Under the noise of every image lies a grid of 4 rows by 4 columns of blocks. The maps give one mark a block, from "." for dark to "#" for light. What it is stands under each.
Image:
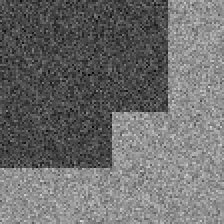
...#
...#
..##
####
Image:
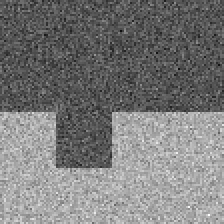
....
....
#.##
####
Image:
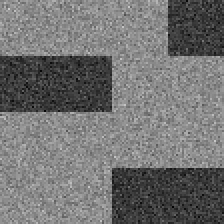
###.
..##
####
##..
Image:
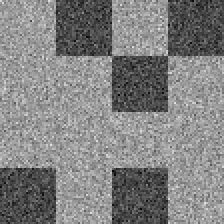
#.#.
##.#
####
.#.#
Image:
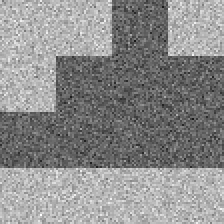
##.#
#...
....
####
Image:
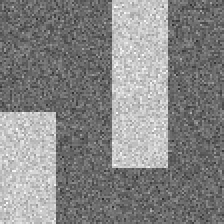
..#.
..#.
#.#.
#...
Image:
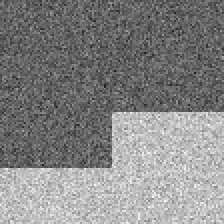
....
....
..##
####
